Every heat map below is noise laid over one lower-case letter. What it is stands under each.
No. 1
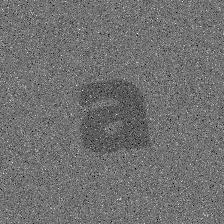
a
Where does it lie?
centre
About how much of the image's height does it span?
a third
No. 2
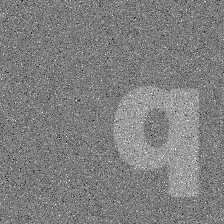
q
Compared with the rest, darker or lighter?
lighter
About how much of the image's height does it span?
half
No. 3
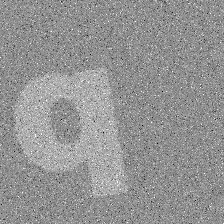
q
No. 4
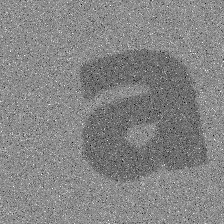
a
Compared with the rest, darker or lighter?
darker
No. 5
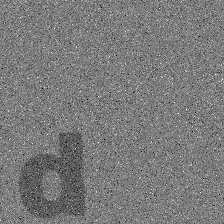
d
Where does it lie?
bottom left
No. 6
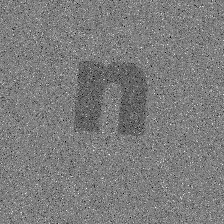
n
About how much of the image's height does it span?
a third
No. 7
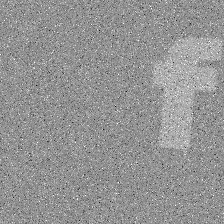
f
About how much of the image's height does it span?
half
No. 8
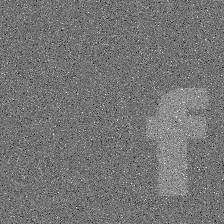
f
